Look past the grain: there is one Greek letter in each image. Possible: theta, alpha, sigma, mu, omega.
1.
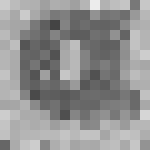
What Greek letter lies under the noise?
alpha
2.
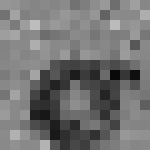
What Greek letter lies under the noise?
sigma
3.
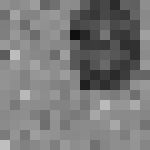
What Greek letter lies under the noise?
theta
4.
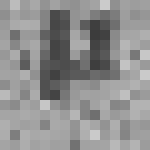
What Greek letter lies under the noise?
mu
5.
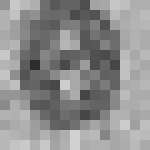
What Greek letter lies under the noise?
theta
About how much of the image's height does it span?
nearly all
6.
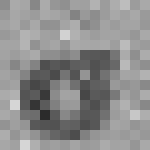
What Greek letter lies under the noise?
sigma
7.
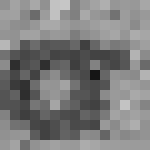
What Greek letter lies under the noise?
sigma
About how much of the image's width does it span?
nearly all
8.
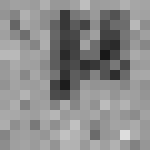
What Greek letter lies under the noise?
mu
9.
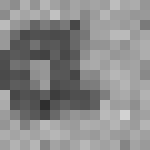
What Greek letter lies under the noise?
alpha
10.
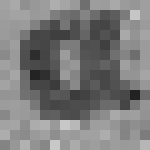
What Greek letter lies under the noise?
alpha
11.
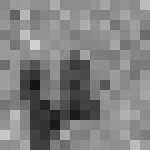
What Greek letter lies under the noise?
mu
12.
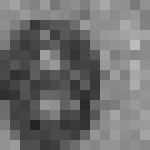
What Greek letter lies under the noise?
theta
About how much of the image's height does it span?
nearly all
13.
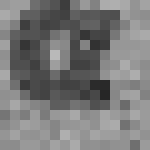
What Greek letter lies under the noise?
alpha
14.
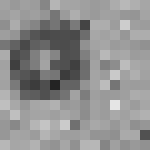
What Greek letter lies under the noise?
sigma
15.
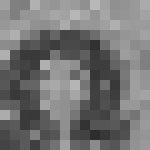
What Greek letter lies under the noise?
omega
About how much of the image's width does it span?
nearly all
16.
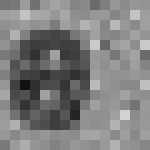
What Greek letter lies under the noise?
theta
